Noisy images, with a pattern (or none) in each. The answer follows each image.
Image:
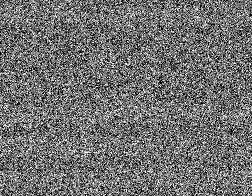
bands of rows
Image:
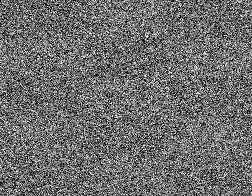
a checkerboard
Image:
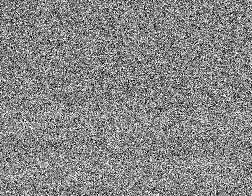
bands of rows
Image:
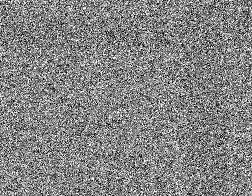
bands of rows crossing bands of columns
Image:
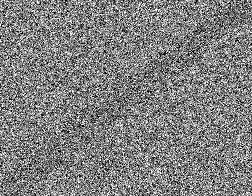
a diagonal band
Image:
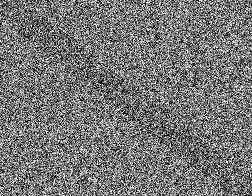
a diagonal band
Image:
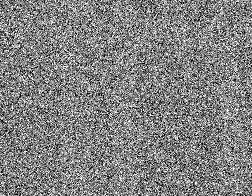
bands of rows crossing bands of columns
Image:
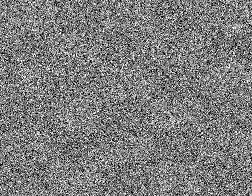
a checkerboard
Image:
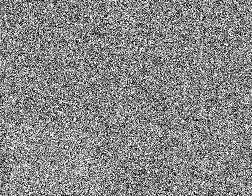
one block
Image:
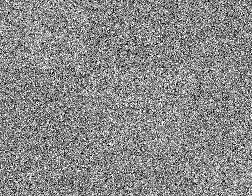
blocks along the diagonal
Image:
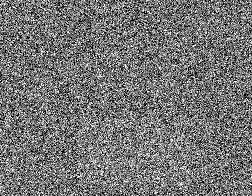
one block
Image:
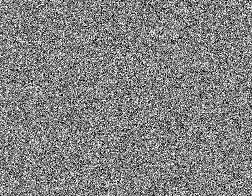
only noise
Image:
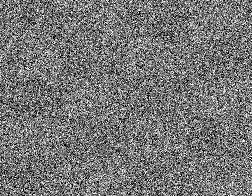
a checkerboard
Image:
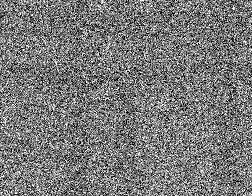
bands of rows crossing bands of columns
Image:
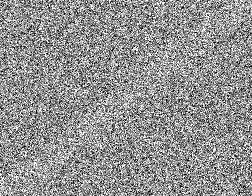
a diagonal band
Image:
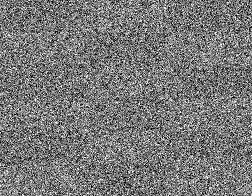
a checkerboard
